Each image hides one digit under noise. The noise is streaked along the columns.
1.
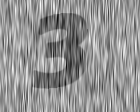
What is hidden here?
dark 3
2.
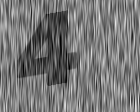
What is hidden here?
dark 4
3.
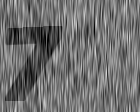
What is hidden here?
dark 7
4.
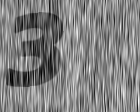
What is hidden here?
dark 3
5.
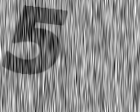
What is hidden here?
dark 5
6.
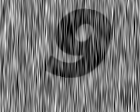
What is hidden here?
dark 9
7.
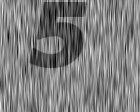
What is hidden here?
dark 5
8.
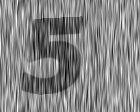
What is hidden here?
dark 5
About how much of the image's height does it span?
two thirds
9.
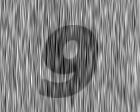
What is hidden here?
dark 9
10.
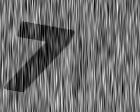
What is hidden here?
dark 7
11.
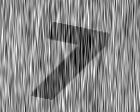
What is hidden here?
dark 7
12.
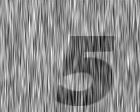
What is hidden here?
dark 5
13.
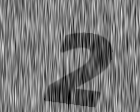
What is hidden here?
dark 2
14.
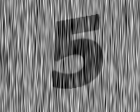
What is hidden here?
dark 5
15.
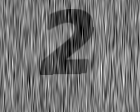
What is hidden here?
dark 2
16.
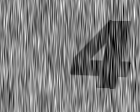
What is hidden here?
dark 4
